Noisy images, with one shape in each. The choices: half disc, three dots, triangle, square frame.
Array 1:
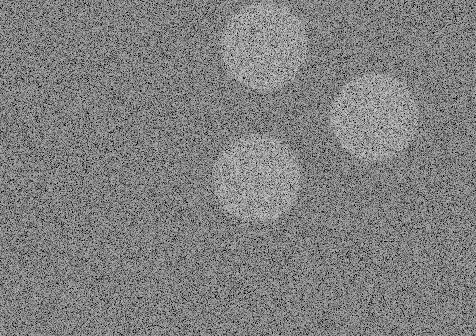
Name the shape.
three dots
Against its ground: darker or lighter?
lighter
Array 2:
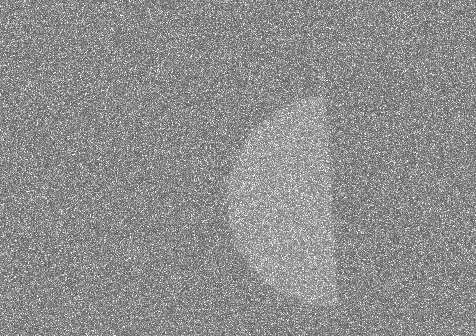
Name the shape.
half disc
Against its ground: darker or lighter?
lighter
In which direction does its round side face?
left
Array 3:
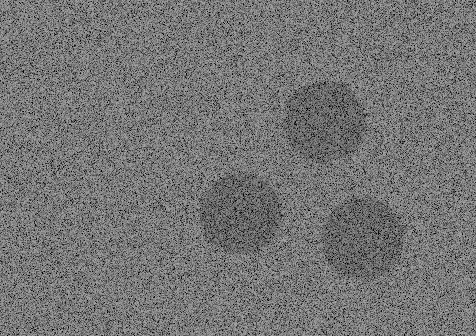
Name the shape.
three dots
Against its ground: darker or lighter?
darker
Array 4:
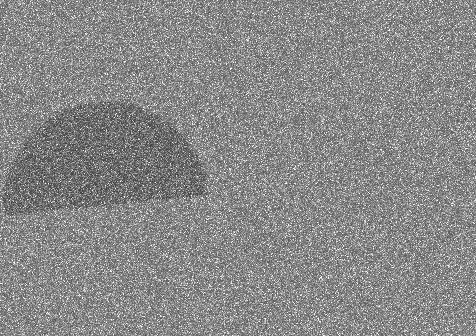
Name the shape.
half disc
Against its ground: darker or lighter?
darker
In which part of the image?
middle left
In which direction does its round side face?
up
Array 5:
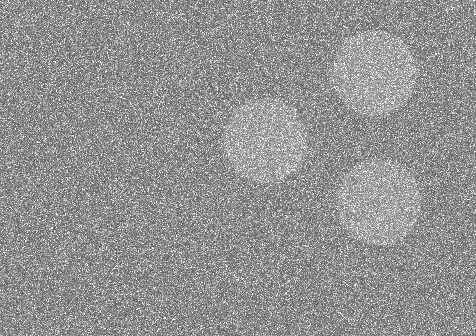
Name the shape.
three dots
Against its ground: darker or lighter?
lighter
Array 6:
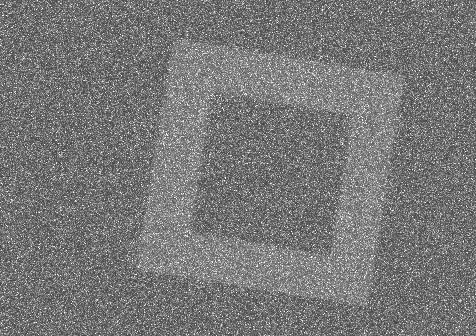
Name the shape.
square frame
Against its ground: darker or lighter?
lighter
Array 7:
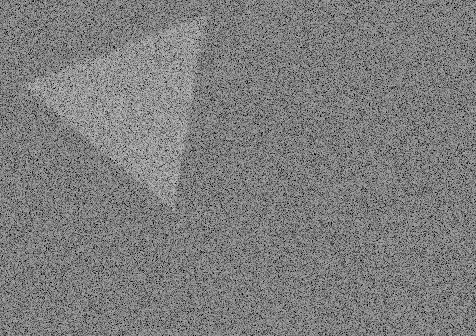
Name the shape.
triangle
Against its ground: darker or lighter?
lighter
